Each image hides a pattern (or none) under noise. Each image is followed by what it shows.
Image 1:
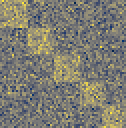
blocks along the diagonal
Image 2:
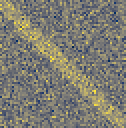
a diagonal band
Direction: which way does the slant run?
top left to bottom right
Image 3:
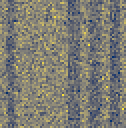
bands of columns
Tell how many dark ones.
4
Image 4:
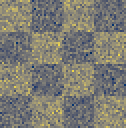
a checkerboard
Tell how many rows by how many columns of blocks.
4 by 4
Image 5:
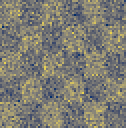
a checkerboard
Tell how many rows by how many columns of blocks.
5 by 6
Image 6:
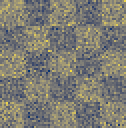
a checkerboard
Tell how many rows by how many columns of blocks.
5 by 5
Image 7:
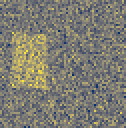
one block
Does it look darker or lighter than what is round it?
lighter
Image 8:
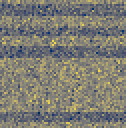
bands of rows
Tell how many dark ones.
4
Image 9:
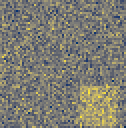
one block
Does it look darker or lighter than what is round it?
lighter
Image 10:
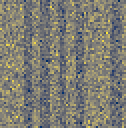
bands of columns
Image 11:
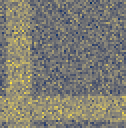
bands of rows crossing bands of columns
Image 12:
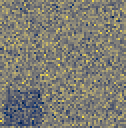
one block
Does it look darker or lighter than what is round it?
darker
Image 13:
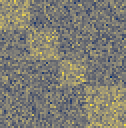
blocks along the diagonal
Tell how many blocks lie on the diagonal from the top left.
4
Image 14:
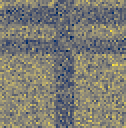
bands of rows crossing bands of columns
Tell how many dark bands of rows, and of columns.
2 and 1
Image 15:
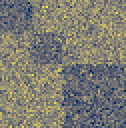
blocks along the diagonal
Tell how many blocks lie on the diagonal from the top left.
3
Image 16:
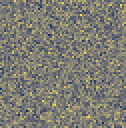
only noise
